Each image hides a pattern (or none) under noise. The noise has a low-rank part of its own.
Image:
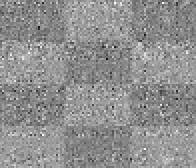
a checkerboard
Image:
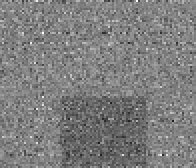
one block
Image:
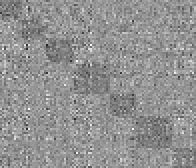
blocks along the diagonal
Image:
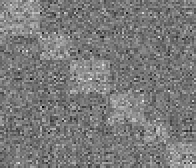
blocks along the diagonal
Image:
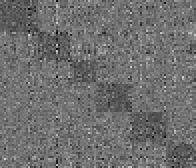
blocks along the diagonal
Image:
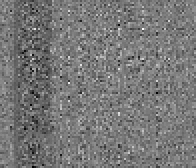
one band of columns
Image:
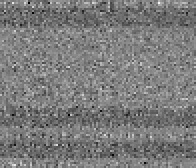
bands of rows
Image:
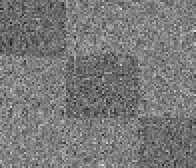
blocks along the diagonal
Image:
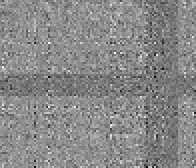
bands of rows crossing bands of columns
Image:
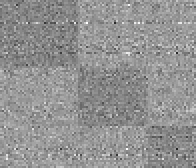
blocks along the diagonal
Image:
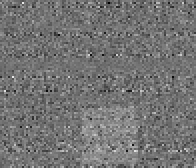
one block
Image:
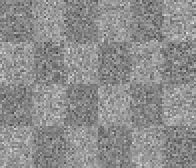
a checkerboard
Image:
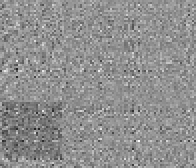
one block
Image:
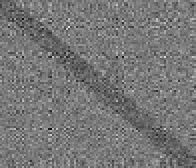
a diagonal band
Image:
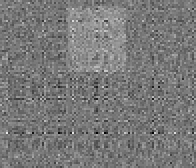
one block
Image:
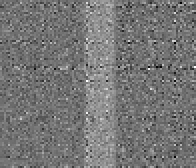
one band of columns
